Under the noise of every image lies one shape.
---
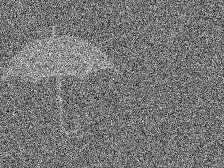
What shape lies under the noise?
umbrella
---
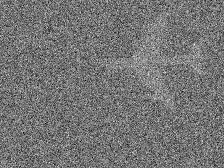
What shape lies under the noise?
airplane
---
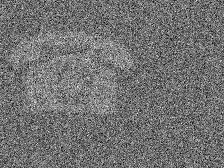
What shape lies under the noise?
telephone
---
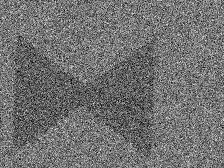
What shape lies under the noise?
bow tie
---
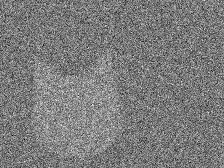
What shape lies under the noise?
cat's head
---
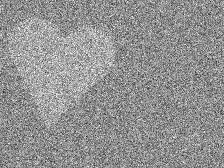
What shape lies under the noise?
heart
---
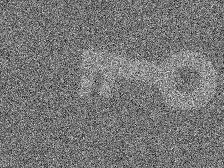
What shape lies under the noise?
key
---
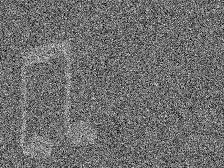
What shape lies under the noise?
pair of musical notes
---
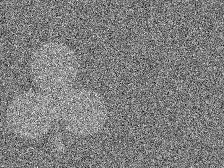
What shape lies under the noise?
club
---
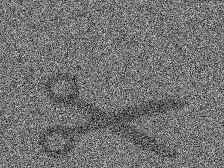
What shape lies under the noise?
pair of scissors
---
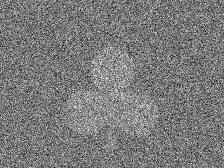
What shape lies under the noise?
club
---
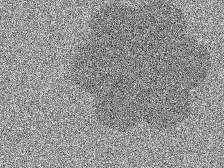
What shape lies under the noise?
flower
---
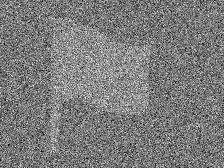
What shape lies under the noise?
flag
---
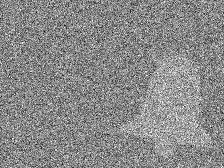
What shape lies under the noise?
bell
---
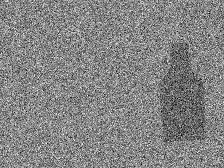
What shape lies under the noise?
bottle
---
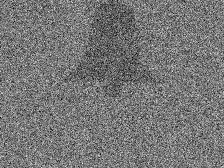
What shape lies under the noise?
bell
